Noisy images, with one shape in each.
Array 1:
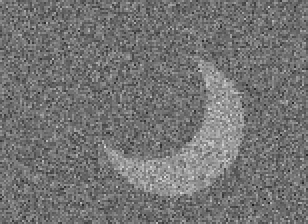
light crescent
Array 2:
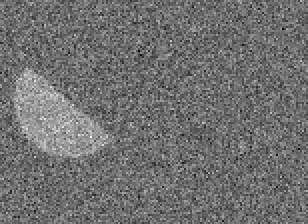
light half disc, middle left
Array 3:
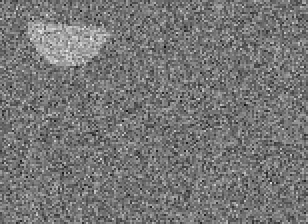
light half disc, top left
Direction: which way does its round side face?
down
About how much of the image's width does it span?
a quarter
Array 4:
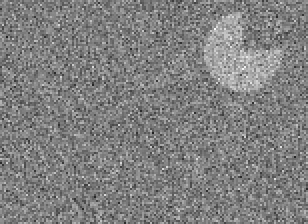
light disc with a wedge cut out, top right
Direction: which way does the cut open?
up and right
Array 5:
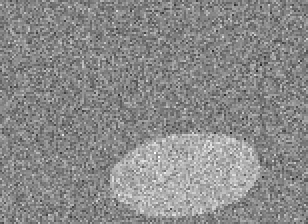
light ellipse
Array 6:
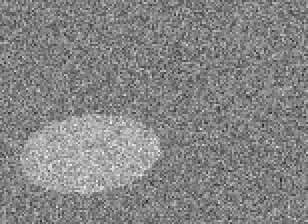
light ellipse
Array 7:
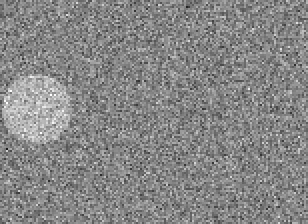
light disc, middle left
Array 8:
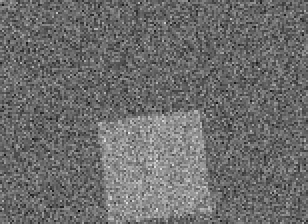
light square
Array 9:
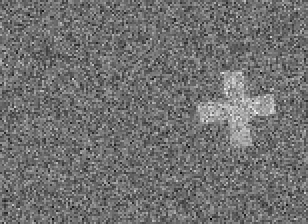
light cross, middle right
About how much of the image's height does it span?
a third
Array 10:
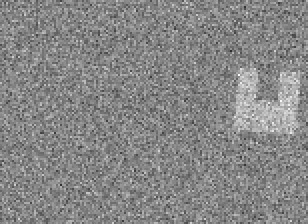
light square with a notch, middle right
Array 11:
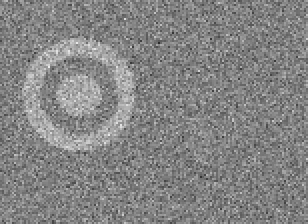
light bullseye
